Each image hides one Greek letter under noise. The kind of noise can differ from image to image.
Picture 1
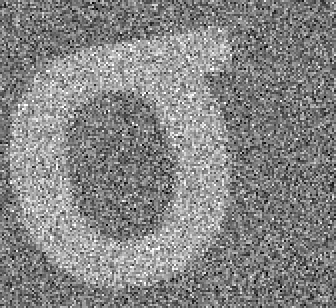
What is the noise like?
independent entries
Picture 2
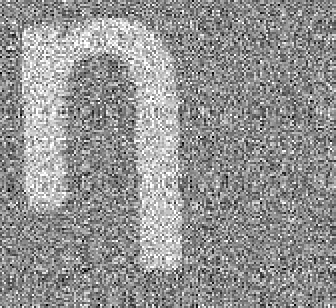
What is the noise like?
low rank plus noise
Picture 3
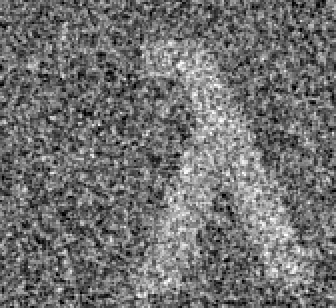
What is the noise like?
blotchy
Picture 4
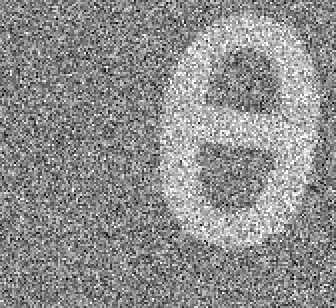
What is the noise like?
independent entries
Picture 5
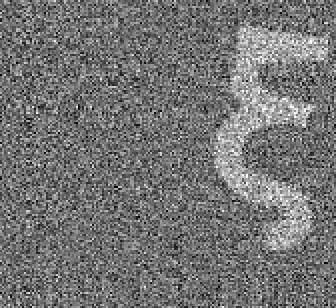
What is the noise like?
low rank plus noise
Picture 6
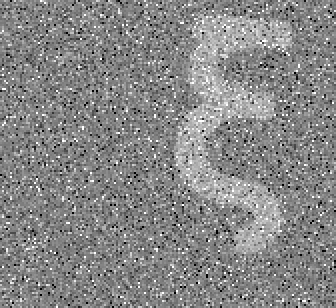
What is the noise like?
heavy tails
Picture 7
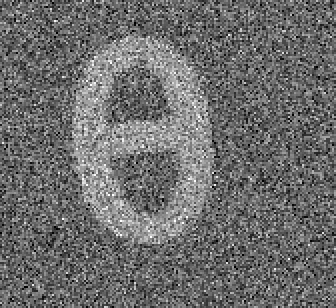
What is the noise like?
independent entries
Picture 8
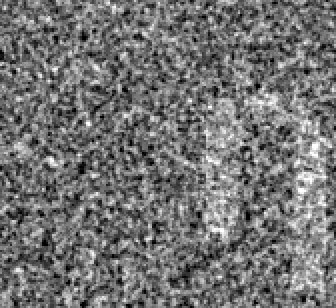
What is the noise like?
blotchy
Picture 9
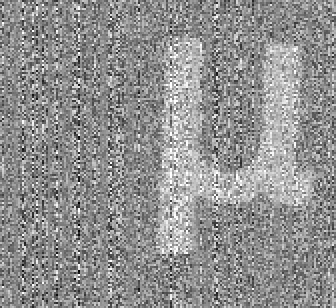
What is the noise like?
columns of uneven size
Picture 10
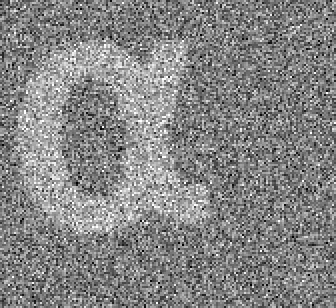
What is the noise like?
independent entries
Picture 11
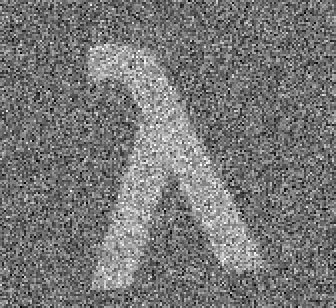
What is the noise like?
independent entries
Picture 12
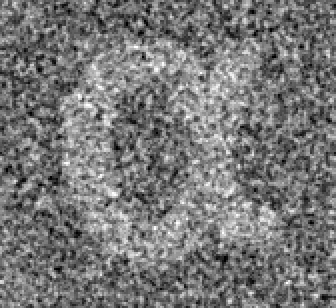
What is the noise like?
blotchy
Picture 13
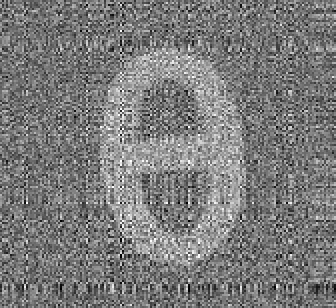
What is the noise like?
low rank plus noise
